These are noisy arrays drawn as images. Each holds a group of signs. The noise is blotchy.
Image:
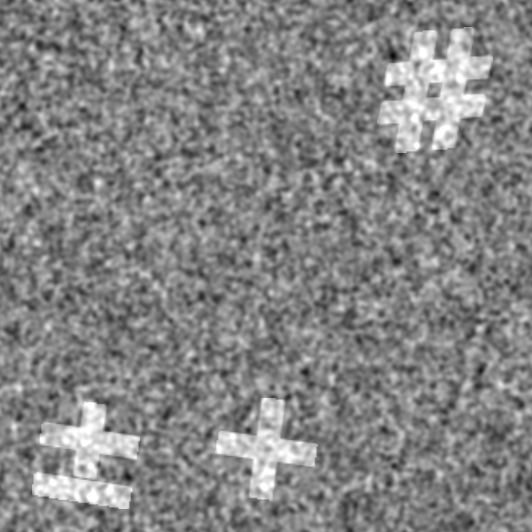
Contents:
top right: hash sign; bottom left: plus-minus sign; bottom middle: plus sign
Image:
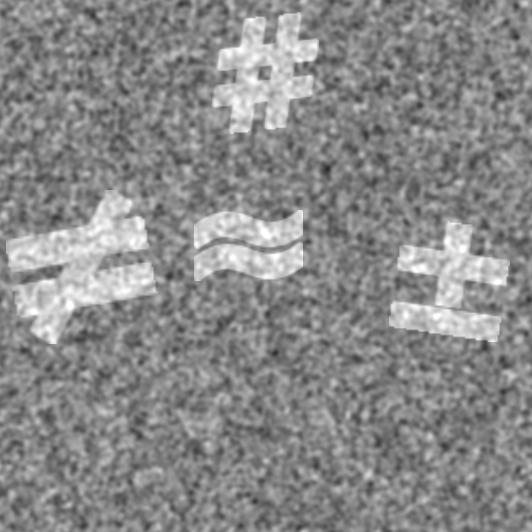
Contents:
top middle: hash sign; middle left: not-equal sign; centre: approximately sign; middle right: plus-minus sign
